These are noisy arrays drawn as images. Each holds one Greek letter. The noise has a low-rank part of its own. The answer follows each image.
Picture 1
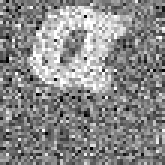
alpha
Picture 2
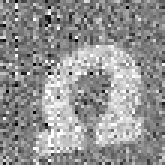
omega
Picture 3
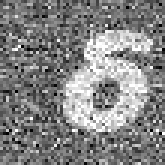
delta
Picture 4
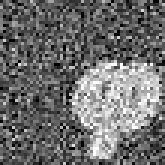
phi
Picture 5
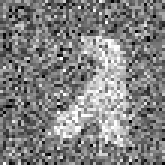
lambda
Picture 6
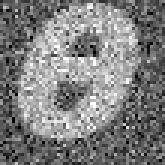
theta
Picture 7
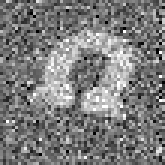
omega
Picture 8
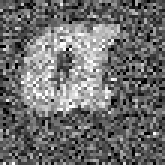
alpha
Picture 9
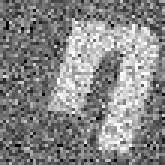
eta
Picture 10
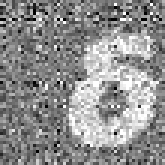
delta
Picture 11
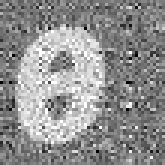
theta
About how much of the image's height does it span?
two thirds
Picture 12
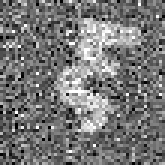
xi
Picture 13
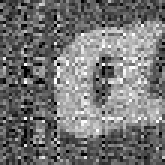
alpha
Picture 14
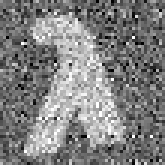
lambda
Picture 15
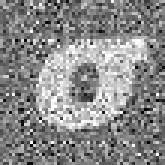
sigma
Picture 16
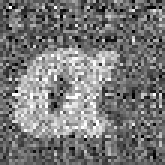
alpha
